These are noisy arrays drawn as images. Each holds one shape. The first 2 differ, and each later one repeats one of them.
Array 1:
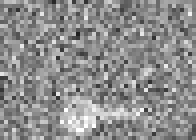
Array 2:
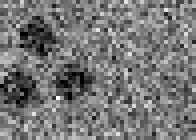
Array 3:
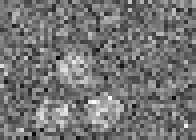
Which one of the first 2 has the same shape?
2
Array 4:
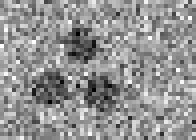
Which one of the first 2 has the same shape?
2
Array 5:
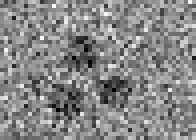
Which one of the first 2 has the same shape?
2
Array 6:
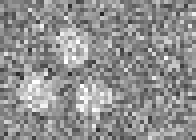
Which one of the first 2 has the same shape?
2
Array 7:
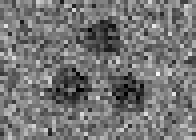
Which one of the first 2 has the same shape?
2
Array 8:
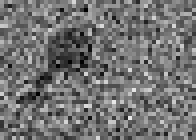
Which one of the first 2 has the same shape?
1
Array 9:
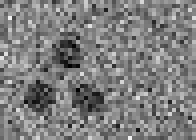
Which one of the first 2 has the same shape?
2
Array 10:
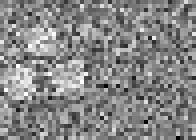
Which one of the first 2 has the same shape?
2
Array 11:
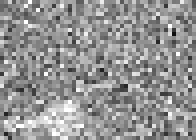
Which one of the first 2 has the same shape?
1
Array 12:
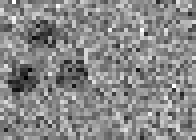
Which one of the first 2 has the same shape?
2
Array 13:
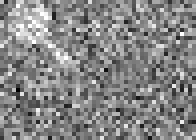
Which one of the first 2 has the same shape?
1
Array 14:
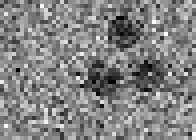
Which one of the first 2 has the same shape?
2
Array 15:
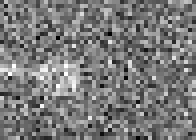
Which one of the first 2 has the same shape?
1
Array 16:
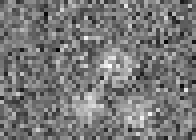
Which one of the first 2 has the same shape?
2
